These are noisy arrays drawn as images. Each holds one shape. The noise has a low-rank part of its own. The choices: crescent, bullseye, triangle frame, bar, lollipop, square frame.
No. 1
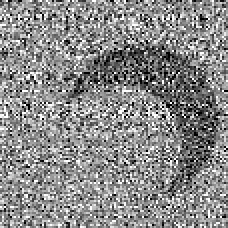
crescent
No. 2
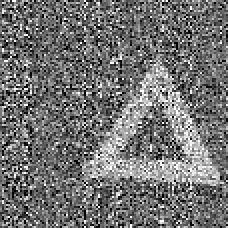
triangle frame
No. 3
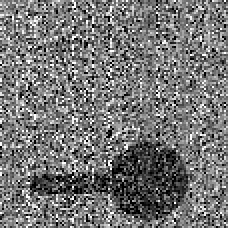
lollipop
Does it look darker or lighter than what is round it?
darker
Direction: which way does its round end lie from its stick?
right
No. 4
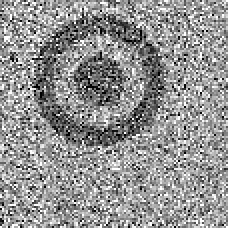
bullseye
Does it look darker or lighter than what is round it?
darker
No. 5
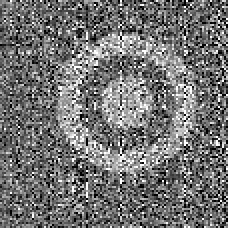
bullseye
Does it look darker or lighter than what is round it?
lighter
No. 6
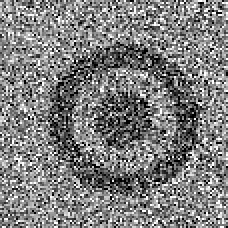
bullseye
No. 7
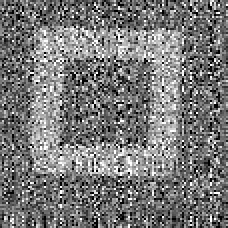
square frame
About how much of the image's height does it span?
two thirds
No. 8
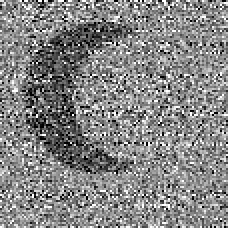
crescent
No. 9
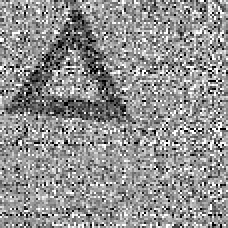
triangle frame
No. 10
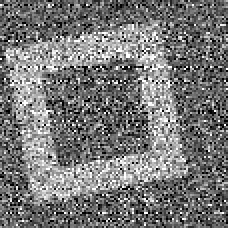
square frame
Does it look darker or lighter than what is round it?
lighter
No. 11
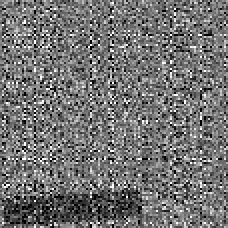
bar
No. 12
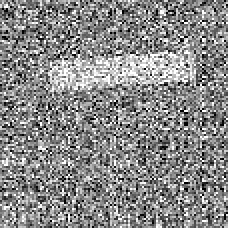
bar
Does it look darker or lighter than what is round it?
lighter
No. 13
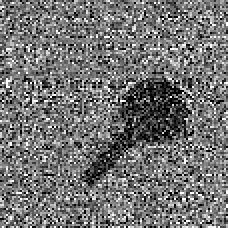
lollipop
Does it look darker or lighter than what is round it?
darker
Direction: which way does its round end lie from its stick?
up and right
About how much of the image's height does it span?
half
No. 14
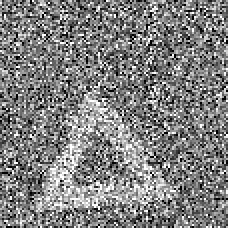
triangle frame
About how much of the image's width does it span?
two thirds
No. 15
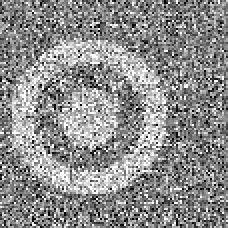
bullseye
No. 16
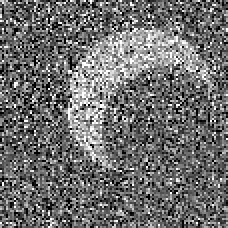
crescent
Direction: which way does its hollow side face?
down and right
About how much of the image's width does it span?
two thirds
